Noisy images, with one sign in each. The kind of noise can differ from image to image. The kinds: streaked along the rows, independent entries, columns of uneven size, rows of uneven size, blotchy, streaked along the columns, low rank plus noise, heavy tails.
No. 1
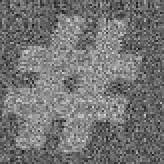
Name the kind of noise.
low rank plus noise
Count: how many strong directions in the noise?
three or four
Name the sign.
hash sign
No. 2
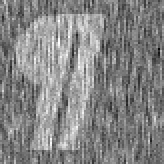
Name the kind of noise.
streaked along the columns
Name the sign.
pilcrow
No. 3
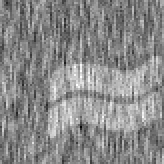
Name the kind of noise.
streaked along the columns
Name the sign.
approximately sign
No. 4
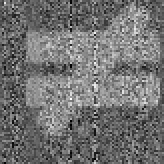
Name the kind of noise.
columns of uneven size
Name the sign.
not-equal sign
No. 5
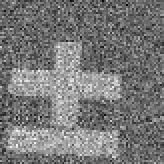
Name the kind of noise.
low rank plus noise
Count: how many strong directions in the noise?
five to eight
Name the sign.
plus-minus sign
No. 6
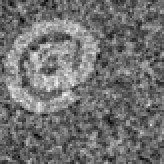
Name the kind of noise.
blotchy
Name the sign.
at sign
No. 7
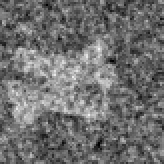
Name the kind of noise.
blotchy
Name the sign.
not-equal sign
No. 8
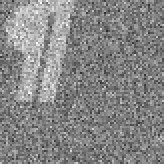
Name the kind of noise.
independent entries
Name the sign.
pilcrow
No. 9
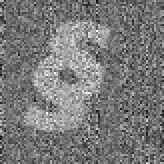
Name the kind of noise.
columns of uneven size
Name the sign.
section sign
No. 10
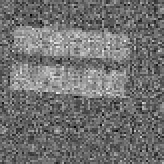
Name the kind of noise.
low rank plus noise
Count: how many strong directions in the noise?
three or four
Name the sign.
equals sign
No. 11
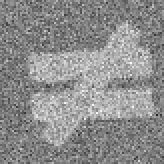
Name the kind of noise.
independent entries
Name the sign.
not-equal sign
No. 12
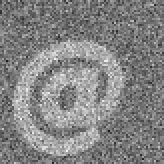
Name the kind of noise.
independent entries
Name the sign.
at sign
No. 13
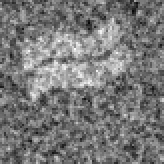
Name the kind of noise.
blotchy
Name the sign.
approximately sign
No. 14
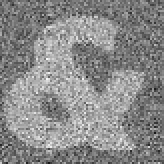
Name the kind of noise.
low rank plus noise
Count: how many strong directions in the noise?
three or four
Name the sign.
ampersand
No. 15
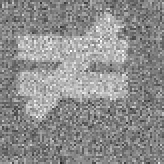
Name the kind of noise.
low rank plus noise
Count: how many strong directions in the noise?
five to eight
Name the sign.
not-equal sign
